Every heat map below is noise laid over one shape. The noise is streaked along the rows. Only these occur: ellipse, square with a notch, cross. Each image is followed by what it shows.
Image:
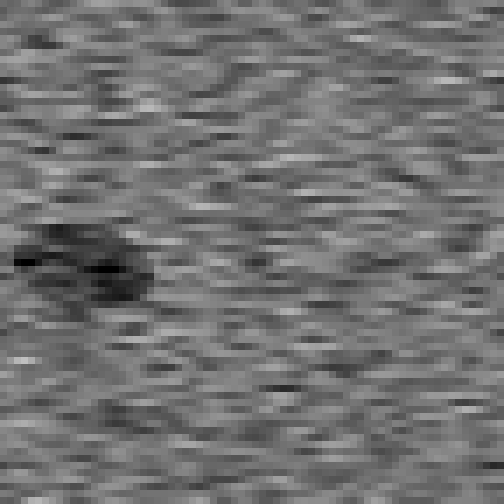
dark ellipse, middle left
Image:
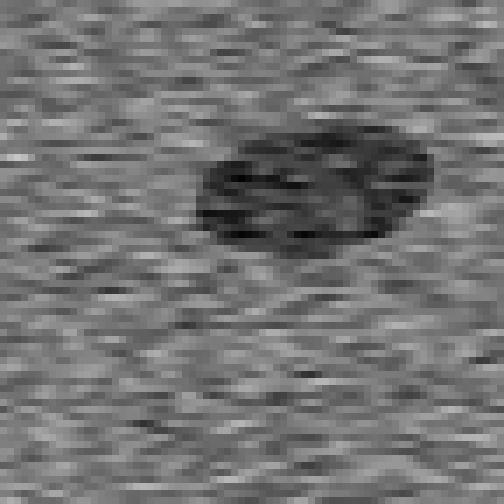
dark ellipse
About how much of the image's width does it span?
half
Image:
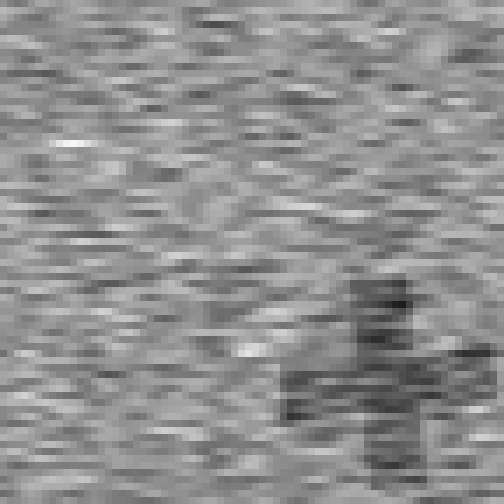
dark cross, bottom right
